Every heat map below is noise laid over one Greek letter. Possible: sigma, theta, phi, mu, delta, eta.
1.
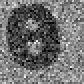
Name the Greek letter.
theta
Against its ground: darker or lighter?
darker
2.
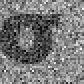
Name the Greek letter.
sigma
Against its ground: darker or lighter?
darker
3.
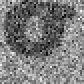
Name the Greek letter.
sigma
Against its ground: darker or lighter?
darker
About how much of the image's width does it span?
nearly all
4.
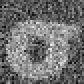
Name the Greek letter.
sigma
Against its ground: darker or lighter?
lighter
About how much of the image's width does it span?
nearly all
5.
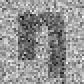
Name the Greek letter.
eta
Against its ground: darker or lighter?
darker
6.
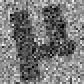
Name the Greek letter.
mu
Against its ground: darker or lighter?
darker
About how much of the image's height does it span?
nearly all
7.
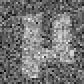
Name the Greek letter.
mu
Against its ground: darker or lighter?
lighter
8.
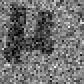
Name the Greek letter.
mu
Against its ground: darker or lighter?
darker
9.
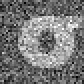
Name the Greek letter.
sigma
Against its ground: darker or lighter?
lighter
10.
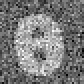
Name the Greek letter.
theta
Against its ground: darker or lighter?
lighter
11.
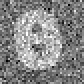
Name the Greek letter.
theta
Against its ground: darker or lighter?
lighter
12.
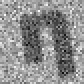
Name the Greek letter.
eta
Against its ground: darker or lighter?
darker
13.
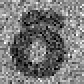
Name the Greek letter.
delta
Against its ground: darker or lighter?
darker
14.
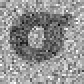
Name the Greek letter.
sigma
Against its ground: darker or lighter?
darker
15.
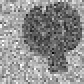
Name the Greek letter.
phi
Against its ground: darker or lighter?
darker
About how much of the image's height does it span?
nearly all
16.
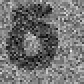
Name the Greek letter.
delta
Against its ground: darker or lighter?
darker
